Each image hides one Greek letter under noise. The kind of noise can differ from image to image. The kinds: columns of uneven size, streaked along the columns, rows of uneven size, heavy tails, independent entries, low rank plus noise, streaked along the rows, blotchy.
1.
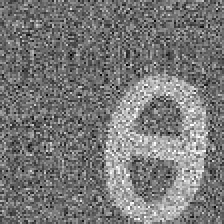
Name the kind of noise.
low rank plus noise
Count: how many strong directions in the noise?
three or four
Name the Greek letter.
theta
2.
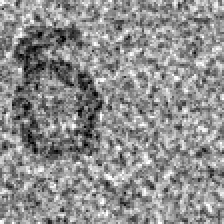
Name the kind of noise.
blotchy
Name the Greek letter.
delta
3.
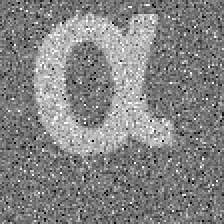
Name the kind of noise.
heavy tails
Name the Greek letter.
alpha
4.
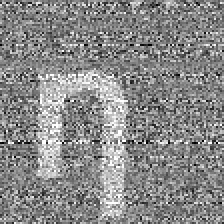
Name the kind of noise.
rows of uneven size
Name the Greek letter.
eta
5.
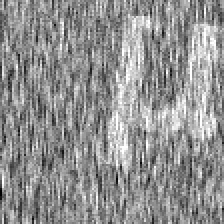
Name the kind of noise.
streaked along the columns
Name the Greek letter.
mu
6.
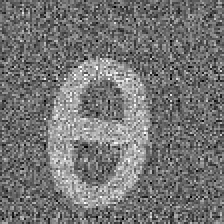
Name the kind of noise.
low rank plus noise
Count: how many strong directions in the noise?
three or four
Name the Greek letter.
theta
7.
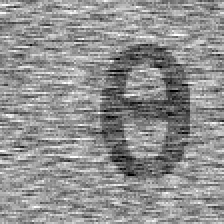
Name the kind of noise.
streaked along the rows
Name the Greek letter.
theta
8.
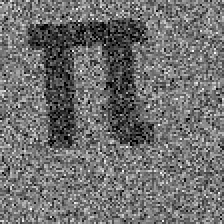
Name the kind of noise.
independent entries
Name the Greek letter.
pi
